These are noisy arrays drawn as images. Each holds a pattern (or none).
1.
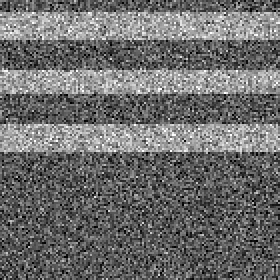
bands of rows
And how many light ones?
3
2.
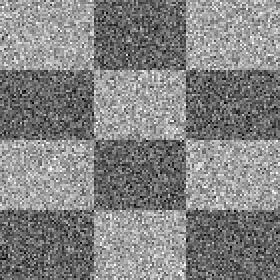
a checkerboard
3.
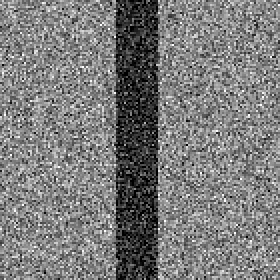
one band of columns
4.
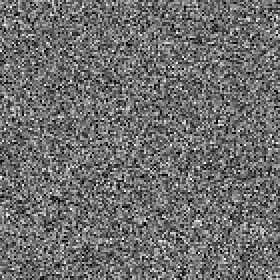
only noise
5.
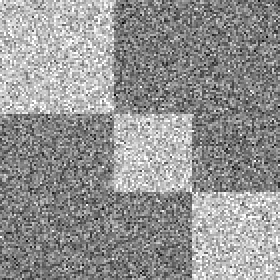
blocks along the diagonal
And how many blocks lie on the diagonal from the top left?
3
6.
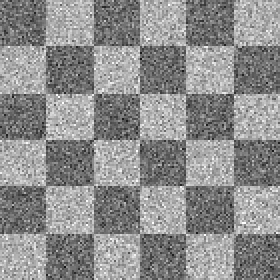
a checkerboard
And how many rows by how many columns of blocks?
6 by 6
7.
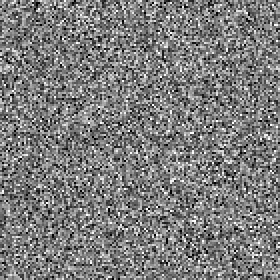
only noise
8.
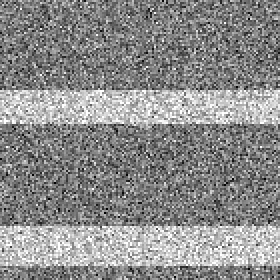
bands of rows
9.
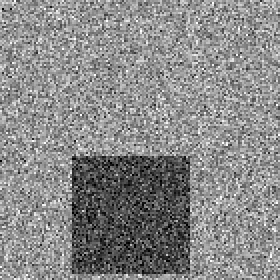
one block
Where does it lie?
bottom middle
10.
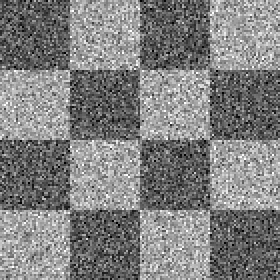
a checkerboard
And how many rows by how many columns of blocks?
4 by 4
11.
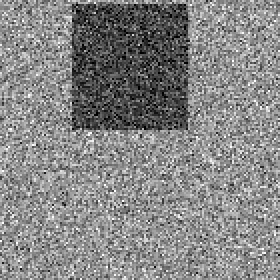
one block
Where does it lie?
top middle
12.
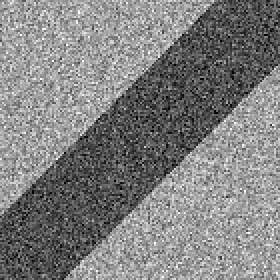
a diagonal band
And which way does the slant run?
bottom left to top right
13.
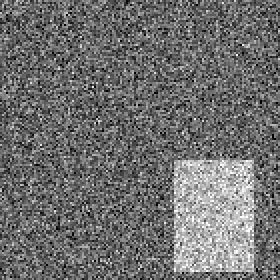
one block
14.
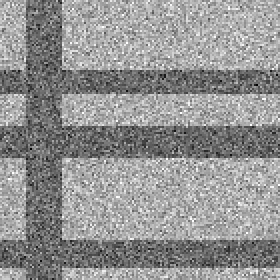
bands of rows crossing bands of columns
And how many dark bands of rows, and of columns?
3 and 1
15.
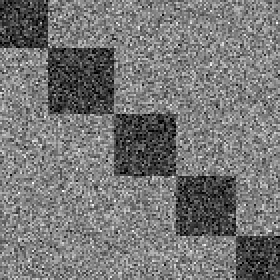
blocks along the diagonal
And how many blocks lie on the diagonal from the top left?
5
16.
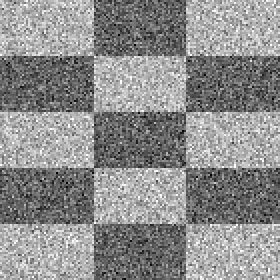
a checkerboard
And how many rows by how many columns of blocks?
5 by 3
